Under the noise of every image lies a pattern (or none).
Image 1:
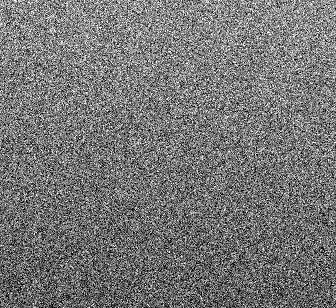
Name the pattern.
a smooth slope
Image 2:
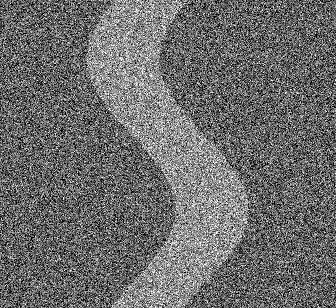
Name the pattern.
a wavy band
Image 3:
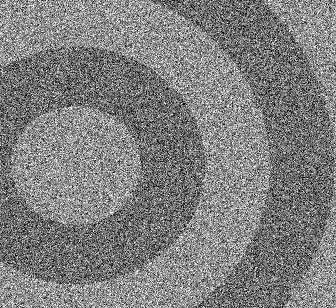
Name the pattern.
rings round one point
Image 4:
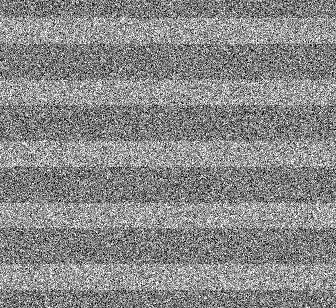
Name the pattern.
horizontal stripes
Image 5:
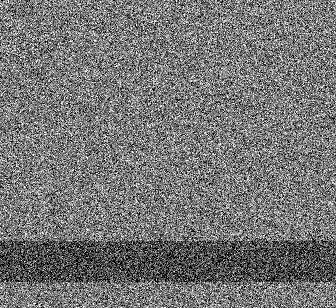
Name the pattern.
one horizontal stripe
